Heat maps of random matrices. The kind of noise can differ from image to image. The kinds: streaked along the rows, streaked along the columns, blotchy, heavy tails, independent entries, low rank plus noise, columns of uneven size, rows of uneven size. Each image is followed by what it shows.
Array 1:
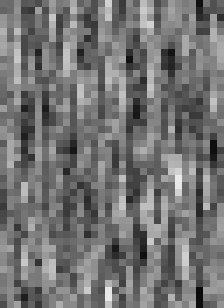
streaked along the columns
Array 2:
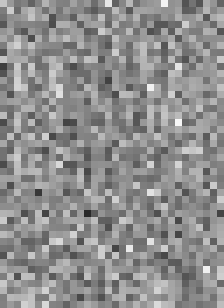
low rank plus noise
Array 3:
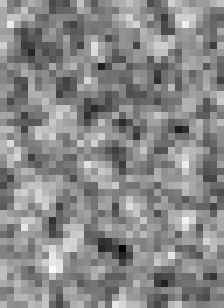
blotchy
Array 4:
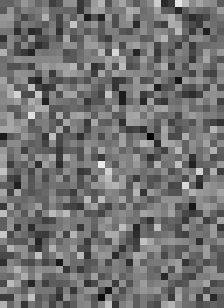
independent entries
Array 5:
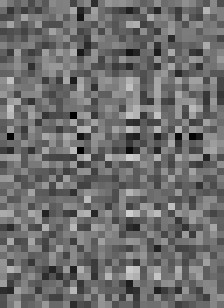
low rank plus noise
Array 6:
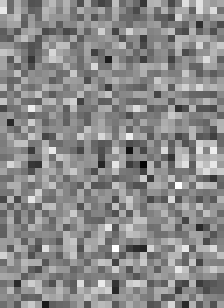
low rank plus noise
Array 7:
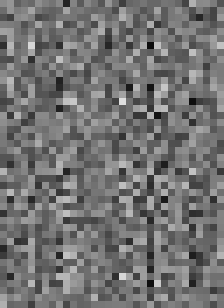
low rank plus noise
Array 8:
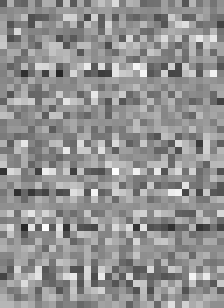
rows of uneven size
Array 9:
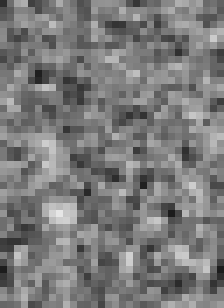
blotchy
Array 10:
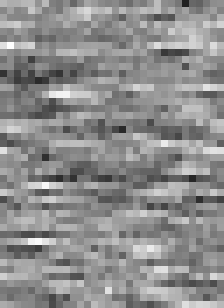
streaked along the rows
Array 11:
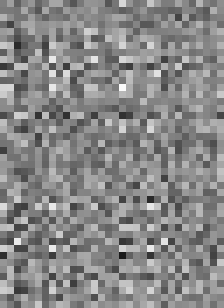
low rank plus noise
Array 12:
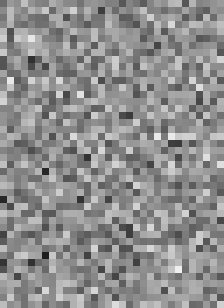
low rank plus noise
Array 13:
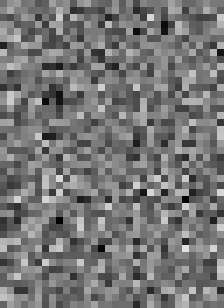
low rank plus noise
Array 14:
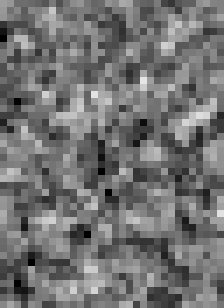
blotchy
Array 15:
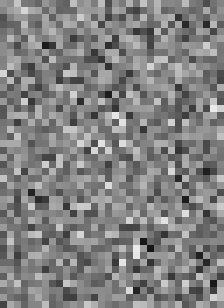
independent entries
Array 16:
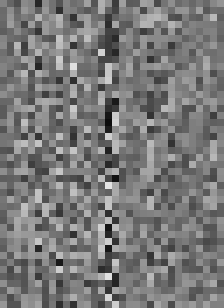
columns of uneven size
